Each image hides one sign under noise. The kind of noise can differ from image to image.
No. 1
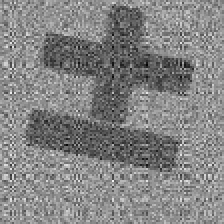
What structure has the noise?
low rank plus noise
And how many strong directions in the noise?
one
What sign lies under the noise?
plus-minus sign
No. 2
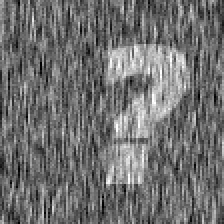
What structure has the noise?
streaked along the columns
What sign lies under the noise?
question mark
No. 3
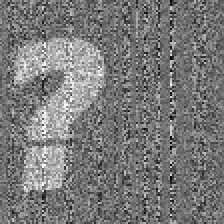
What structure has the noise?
columns of uneven size
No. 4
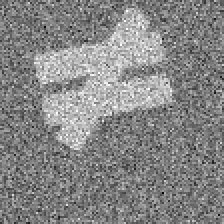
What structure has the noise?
independent entries
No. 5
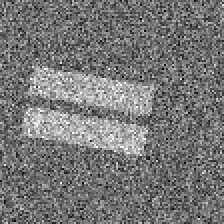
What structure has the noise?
independent entries
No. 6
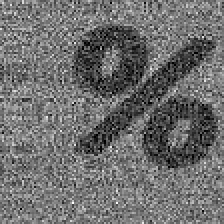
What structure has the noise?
low rank plus noise
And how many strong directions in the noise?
three or four
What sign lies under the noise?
percent sign
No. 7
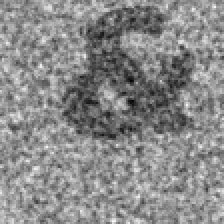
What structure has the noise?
blotchy
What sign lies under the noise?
ampersand
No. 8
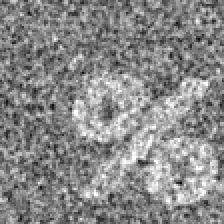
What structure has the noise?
blotchy
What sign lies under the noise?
percent sign
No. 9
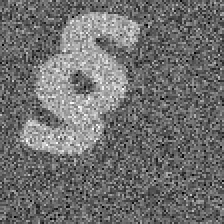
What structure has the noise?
independent entries
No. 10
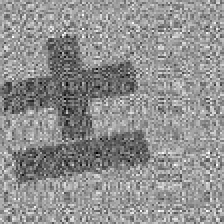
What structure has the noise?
low rank plus noise
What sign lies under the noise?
plus-minus sign
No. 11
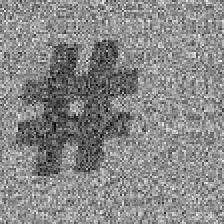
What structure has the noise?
low rank plus noise
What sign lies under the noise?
hash sign
